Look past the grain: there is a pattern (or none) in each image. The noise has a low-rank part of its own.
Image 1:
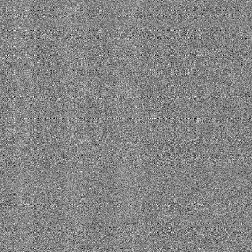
bands of columns
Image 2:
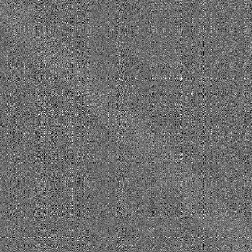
a diagonal band
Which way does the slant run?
top left to bottom right
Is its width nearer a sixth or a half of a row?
a sixth
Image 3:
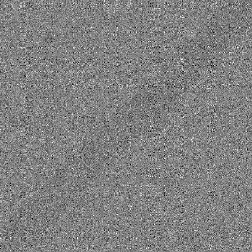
a diagonal band
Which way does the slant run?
bottom left to top right
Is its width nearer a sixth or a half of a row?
a sixth
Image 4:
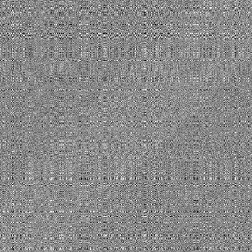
a diagonal band
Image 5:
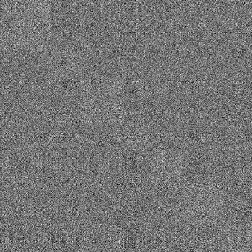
blocks along the diagonal
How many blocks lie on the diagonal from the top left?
7
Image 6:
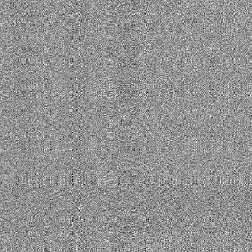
bands of rows crossing bands of columns
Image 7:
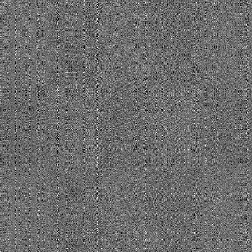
a checkerboard
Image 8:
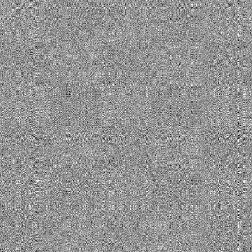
a checkerboard
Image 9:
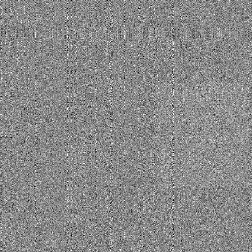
one block
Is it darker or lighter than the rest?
lighter
